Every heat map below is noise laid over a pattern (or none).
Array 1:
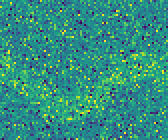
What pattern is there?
a wavy band
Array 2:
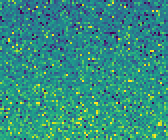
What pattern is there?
a smooth slope
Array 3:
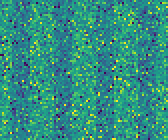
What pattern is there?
vertical stripes
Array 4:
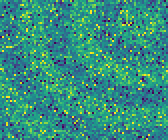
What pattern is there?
rings round one point
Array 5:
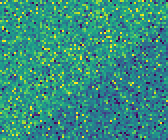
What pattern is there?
a sharp edge
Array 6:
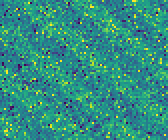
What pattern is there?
diagonal stripes
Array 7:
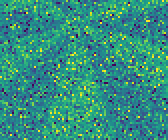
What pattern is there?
spokes from one point
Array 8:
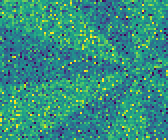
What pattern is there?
spokes from one point
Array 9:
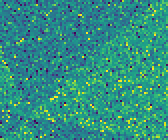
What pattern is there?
spokes from one point
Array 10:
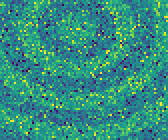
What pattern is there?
rings round one point
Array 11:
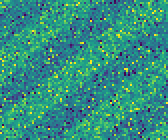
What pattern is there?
diagonal stripes
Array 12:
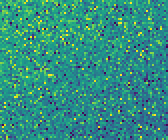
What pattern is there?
a smooth slope
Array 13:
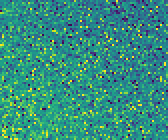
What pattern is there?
a smooth slope
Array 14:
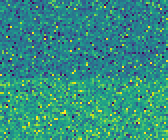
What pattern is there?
a sharp edge
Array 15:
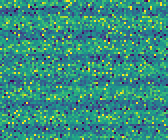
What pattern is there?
horizontal stripes
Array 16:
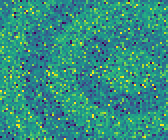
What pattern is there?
rings round one point
